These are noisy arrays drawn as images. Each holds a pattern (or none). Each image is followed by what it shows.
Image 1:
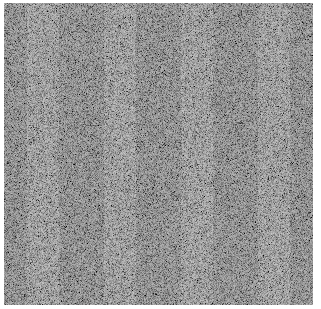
vertical stripes
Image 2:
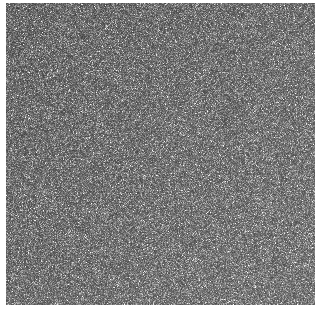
a smooth slope
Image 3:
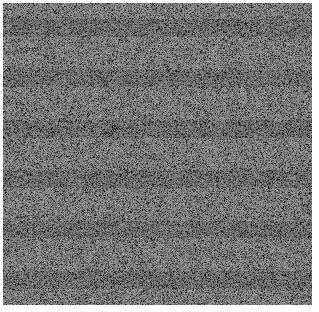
horizontal stripes
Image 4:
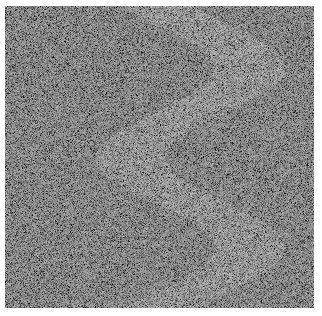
a wavy band
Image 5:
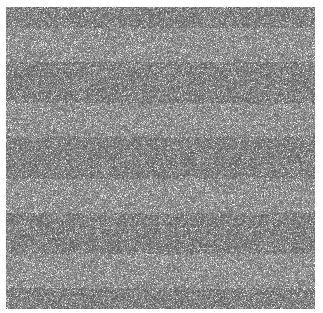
horizontal stripes
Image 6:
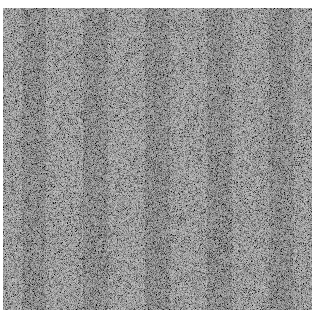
vertical stripes
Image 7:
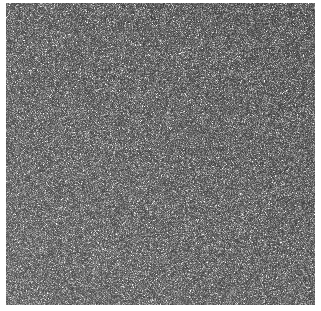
a smooth slope
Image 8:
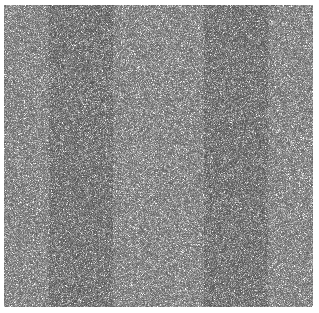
vertical stripes
